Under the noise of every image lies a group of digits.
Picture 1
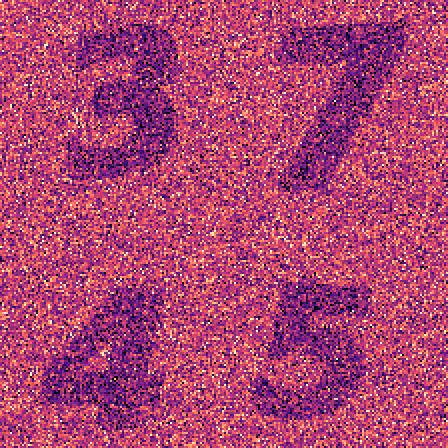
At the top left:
3
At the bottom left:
4
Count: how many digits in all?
4
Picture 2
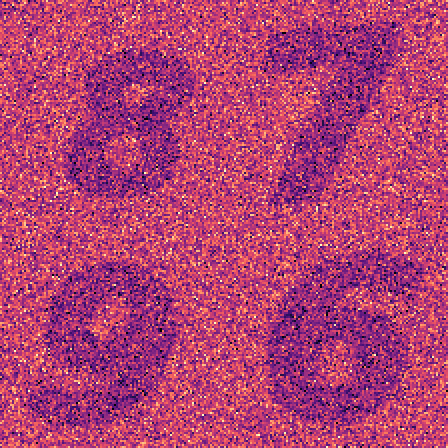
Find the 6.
bottom right
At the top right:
7
